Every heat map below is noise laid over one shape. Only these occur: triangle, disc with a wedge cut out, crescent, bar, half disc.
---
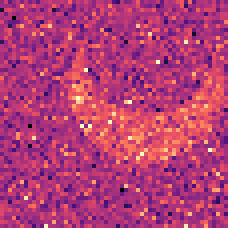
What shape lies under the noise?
crescent
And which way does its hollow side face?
up
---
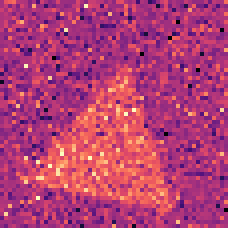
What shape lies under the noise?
triangle
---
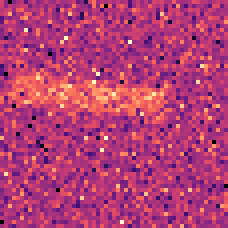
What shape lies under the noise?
bar
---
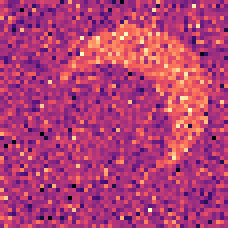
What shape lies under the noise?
crescent
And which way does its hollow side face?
down and left
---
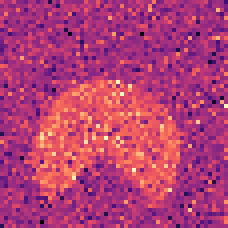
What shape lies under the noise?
disc with a wedge cut out
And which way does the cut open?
down
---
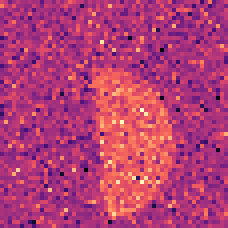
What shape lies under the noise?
half disc
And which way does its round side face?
right
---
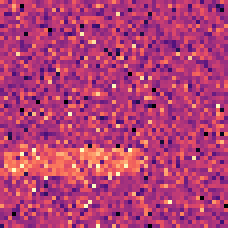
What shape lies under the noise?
bar
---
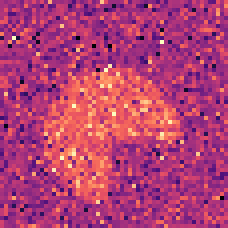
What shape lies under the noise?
disc with a wedge cut out
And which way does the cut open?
down and right
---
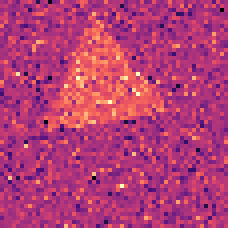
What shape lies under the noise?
triangle
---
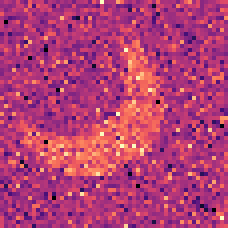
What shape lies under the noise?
crescent
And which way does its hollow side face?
up and left
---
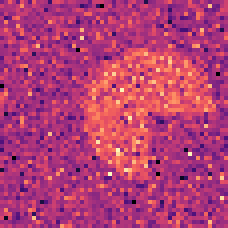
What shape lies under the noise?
disc with a wedge cut out
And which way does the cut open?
down and right
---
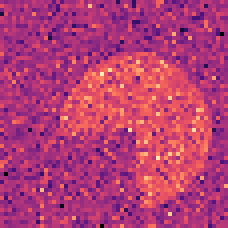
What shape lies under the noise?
disc with a wedge cut out
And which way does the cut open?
down and left
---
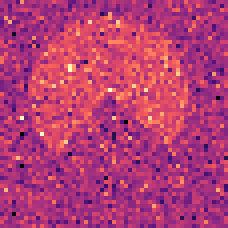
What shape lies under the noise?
disc with a wedge cut out
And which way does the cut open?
down
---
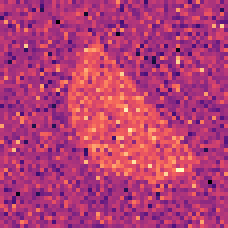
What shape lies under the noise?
half disc
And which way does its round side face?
down and left
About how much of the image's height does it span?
two thirds
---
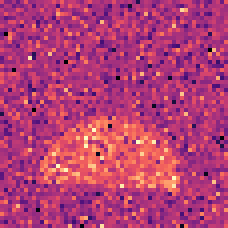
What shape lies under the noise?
half disc
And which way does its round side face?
up
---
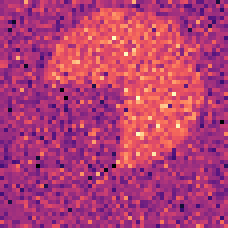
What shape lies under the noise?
disc with a wedge cut out
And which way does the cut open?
down and left
